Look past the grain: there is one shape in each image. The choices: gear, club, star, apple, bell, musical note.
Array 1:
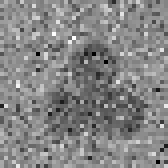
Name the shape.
club
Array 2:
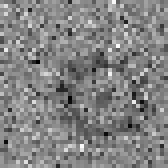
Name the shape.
gear
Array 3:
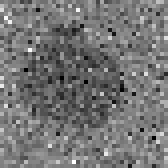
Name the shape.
apple
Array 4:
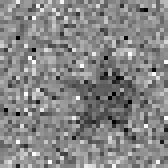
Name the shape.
star
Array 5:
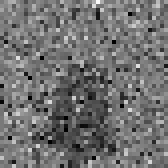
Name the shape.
bell
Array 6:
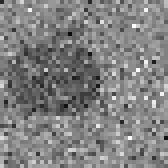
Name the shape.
apple
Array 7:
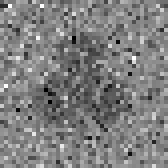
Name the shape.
club
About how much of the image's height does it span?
two thirds
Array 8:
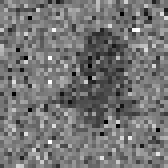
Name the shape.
bell
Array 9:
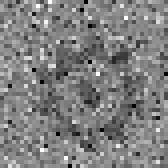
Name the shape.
gear
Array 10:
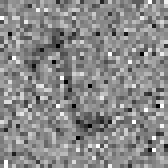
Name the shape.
musical note
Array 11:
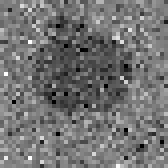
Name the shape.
apple
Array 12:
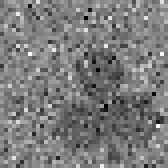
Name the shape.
club
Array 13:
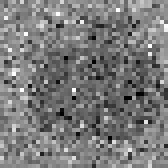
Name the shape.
apple
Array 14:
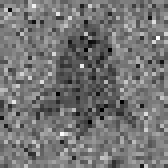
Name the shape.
bell
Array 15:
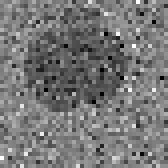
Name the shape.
apple
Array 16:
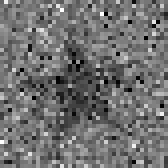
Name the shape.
star
